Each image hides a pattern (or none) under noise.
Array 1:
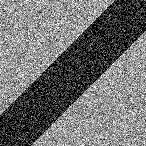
a diagonal band
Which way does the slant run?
bottom left to top right
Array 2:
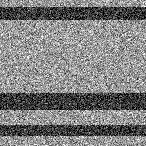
bands of rows
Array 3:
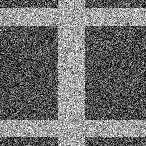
bands of rows crossing bands of columns
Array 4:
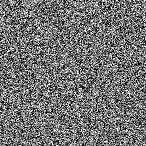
only noise
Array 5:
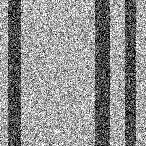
bands of columns
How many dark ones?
3
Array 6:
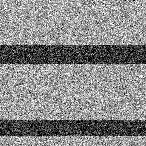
bands of rows
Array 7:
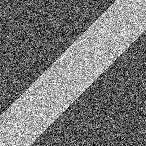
a diagonal band
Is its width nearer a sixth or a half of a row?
a half
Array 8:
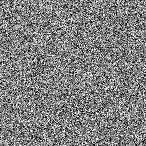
only noise
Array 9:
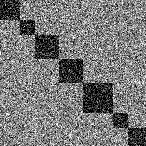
blocks along the diagonal
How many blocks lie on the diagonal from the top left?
7
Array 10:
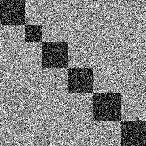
blocks along the diagonal
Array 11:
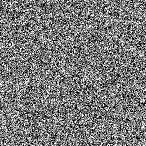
only noise
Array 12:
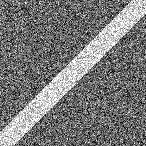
a diagonal band
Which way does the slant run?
bottom left to top right
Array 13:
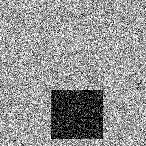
one block
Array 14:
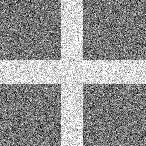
bands of rows crossing bands of columns
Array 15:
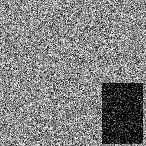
one block
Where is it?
bottom right
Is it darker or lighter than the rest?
darker
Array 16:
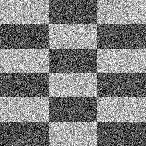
a checkerboard
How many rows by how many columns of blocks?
6 by 3
